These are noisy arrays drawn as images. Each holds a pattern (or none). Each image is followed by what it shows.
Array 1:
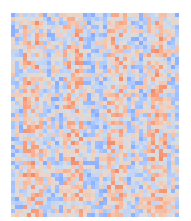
vertical stripes
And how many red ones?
4
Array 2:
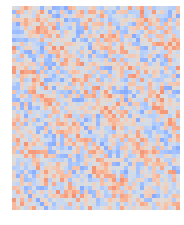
diagonal stripes
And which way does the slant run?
top left to bottom right
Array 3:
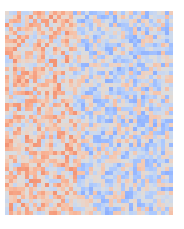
a sharp edge
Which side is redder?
left
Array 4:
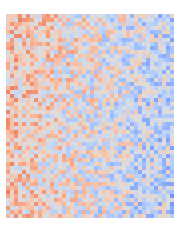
a smooth slope
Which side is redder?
left
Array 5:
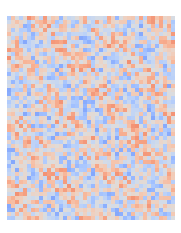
diagonal stripes
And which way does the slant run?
top left to bottom right
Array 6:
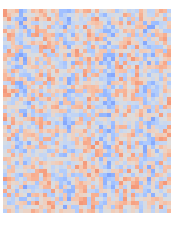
vertical stripes
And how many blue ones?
4
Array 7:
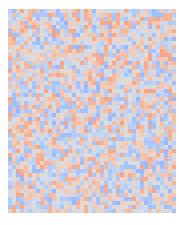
only noise
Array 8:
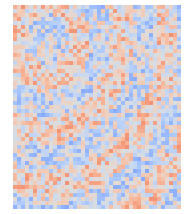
rings round one point
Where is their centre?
top left
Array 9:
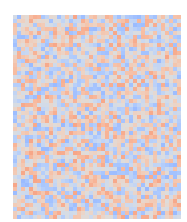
only noise
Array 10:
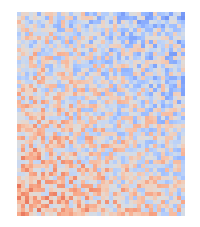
a smooth slope
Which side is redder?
bottom left
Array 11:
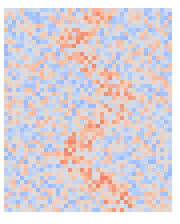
a wavy band
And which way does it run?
top to bottom
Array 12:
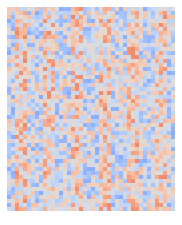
vertical stripes
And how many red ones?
6
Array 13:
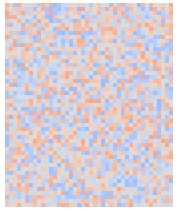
only noise
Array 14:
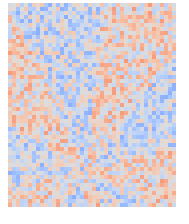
spokes from one point
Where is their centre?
bottom middle
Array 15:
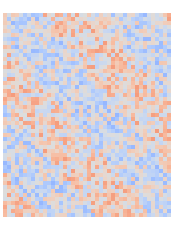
diagonal stripes
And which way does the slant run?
top left to bottom right
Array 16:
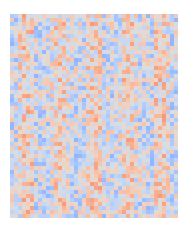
vertical stripes
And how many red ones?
5
